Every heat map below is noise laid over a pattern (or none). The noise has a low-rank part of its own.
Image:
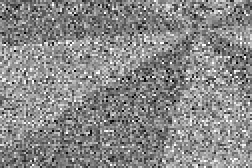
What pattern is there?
spokes from one point
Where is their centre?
top right
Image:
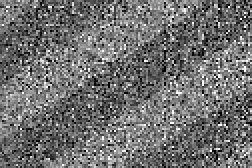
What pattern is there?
diagonal stripes
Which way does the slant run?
bottom left to top right
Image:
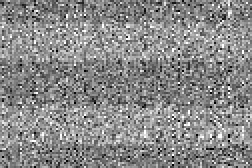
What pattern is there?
horizontal stripes
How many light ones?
2
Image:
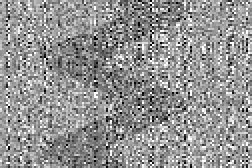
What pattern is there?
a wavy band
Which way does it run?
top to bottom
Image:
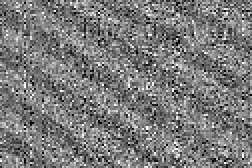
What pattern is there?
diagonal stripes
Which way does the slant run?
top left to bottom right
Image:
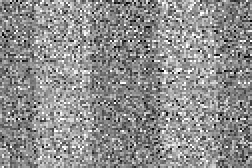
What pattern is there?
vertical stripes
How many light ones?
2
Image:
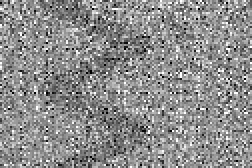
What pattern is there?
a wavy band
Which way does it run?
top to bottom
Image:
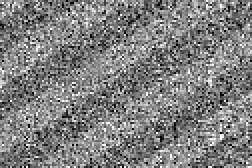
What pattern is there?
diagonal stripes
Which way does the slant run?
bottom left to top right
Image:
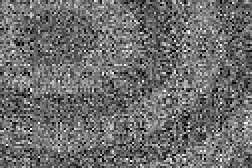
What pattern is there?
rings round one point
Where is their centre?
top left
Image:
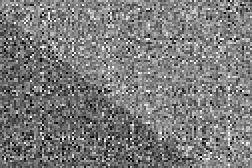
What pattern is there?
a sharp edge
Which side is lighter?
top right
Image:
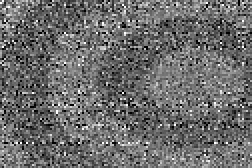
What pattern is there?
rings round one point
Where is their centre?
middle right
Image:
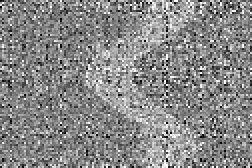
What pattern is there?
a wavy band
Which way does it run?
top to bottom
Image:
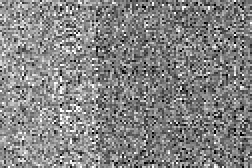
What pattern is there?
a sharp edge
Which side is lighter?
left
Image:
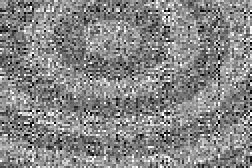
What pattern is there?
rings round one point
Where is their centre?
top middle
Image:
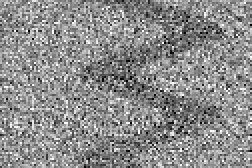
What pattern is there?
a wavy band
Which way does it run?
top to bottom
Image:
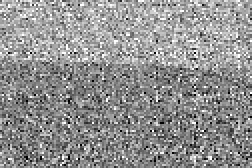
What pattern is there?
a sharp edge
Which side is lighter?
top
